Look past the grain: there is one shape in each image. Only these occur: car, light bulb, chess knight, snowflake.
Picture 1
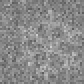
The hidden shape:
snowflake
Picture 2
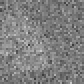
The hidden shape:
chess knight
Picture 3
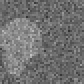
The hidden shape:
light bulb
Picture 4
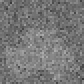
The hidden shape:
car
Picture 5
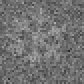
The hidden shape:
snowflake
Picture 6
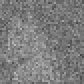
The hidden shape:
chess knight
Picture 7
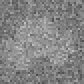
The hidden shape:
car
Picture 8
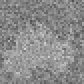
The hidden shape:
car
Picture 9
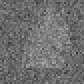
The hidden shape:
chess knight
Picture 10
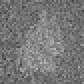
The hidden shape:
chess knight
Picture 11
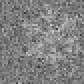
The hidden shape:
snowflake
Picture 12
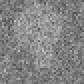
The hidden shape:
light bulb
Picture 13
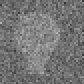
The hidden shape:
light bulb
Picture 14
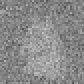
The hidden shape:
chess knight
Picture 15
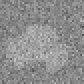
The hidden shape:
car
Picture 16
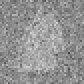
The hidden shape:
chess knight
